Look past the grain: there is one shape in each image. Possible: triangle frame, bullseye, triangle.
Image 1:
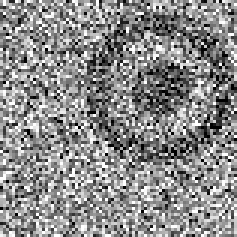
bullseye
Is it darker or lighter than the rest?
darker
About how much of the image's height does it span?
two thirds
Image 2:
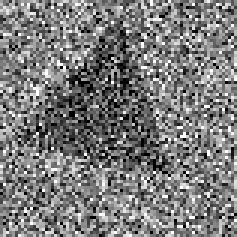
triangle
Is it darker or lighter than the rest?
darker
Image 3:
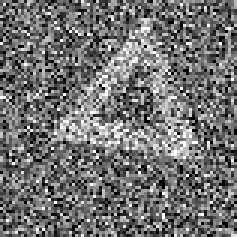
triangle frame
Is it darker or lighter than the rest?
lighter
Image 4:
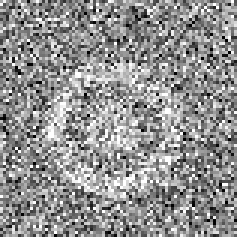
bullseye
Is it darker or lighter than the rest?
lighter
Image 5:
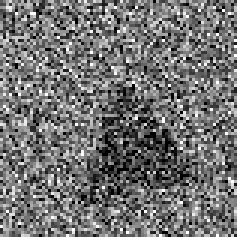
triangle
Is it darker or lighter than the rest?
darker
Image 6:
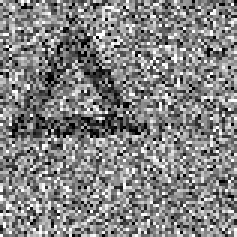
triangle frame
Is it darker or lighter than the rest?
darker
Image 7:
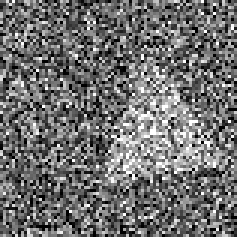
triangle
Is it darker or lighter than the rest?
lighter
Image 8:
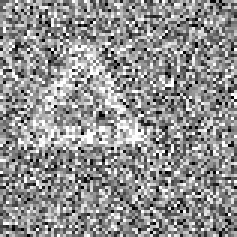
triangle frame
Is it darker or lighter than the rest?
lighter
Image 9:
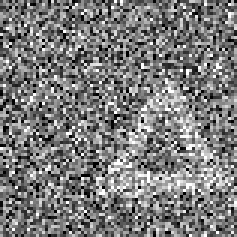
triangle frame
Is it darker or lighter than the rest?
lighter
